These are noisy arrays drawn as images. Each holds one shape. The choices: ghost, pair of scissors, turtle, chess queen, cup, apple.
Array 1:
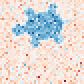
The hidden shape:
turtle
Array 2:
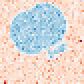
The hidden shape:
apple
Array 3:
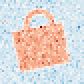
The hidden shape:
cup
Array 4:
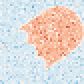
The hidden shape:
ghost
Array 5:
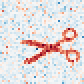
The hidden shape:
pair of scissors
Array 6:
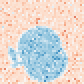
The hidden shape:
apple
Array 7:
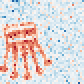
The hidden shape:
chess queen
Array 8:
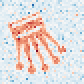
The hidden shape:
chess queen
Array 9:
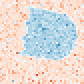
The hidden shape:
ghost
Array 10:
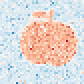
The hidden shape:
apple
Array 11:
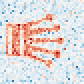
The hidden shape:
chess queen
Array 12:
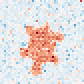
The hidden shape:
turtle
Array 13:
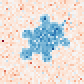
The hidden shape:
turtle
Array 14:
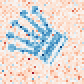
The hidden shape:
chess queen
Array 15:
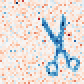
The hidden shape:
pair of scissors
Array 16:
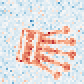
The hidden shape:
chess queen
